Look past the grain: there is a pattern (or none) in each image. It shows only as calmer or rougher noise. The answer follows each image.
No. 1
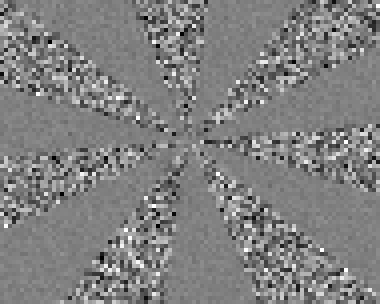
spokes from one point
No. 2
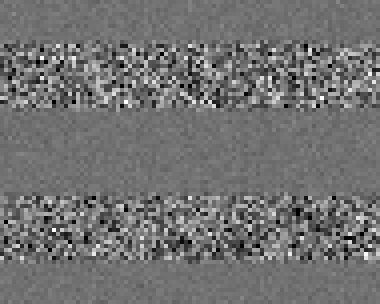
horizontal stripes
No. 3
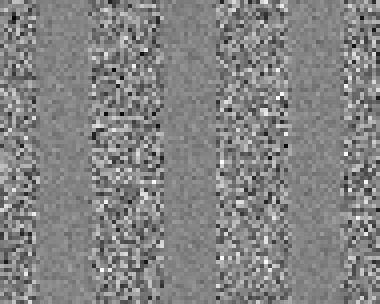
vertical stripes
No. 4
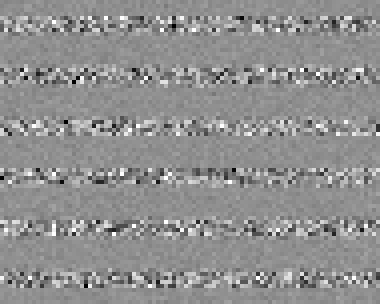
horizontal stripes
